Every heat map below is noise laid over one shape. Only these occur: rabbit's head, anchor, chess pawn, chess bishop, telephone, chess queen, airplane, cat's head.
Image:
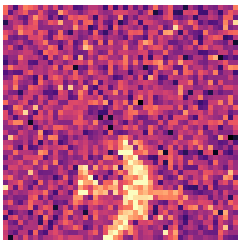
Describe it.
light airplane
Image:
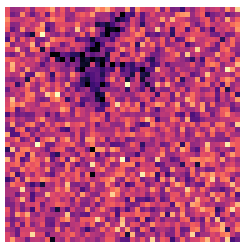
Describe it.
dark airplane
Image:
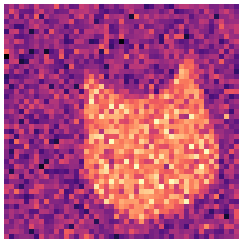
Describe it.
light cat's head
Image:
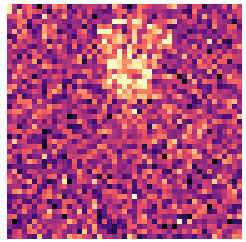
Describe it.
light chess queen, top middle
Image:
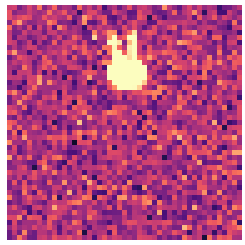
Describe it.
light rabbit's head, top middle
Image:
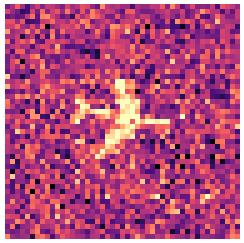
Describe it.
light airplane, centre
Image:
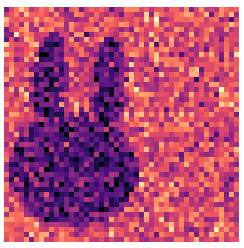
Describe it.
dark rabbit's head
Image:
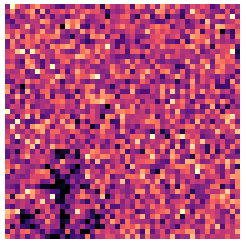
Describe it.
dark anchor, bottom left
